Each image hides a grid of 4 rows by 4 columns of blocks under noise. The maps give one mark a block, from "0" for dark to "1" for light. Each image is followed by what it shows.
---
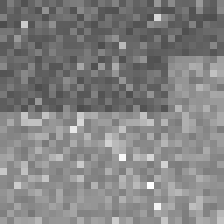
0000
0001
1111
1111
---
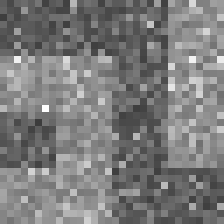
0001
1101
0101
1100
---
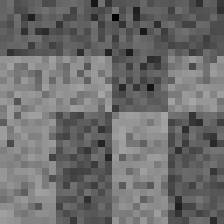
0000
1101
1010
1010
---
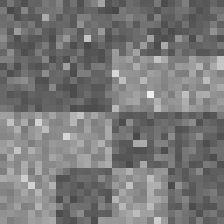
0000
0011
1100
1010
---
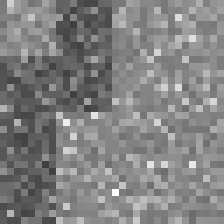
1011
0011
0111
0111
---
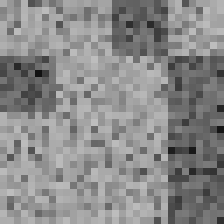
1101
0110
1110
1110
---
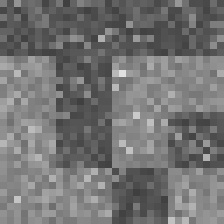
0000
1011
1010
1101
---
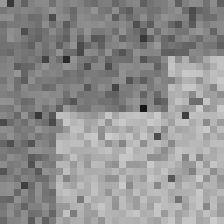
0000
0001
0111
0111
